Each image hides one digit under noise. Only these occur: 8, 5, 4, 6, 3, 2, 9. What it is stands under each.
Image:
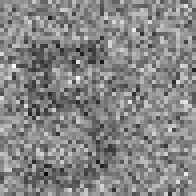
5
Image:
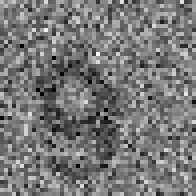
9
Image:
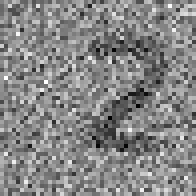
2
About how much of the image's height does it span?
two thirds
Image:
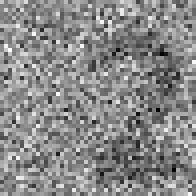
2
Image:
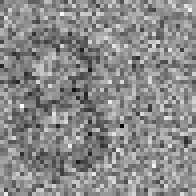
8
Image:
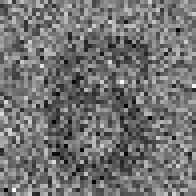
6
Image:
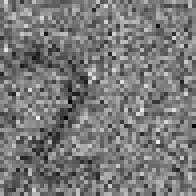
2
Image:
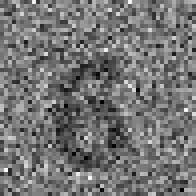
6
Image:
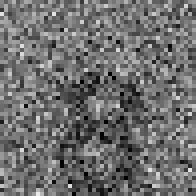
8
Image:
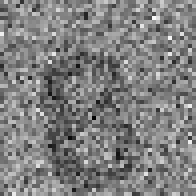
8
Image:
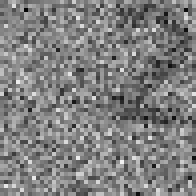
2
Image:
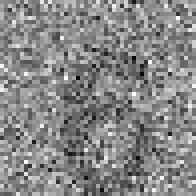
6
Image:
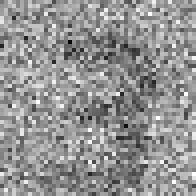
3
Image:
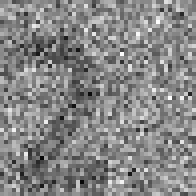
2
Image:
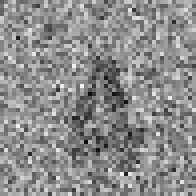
4
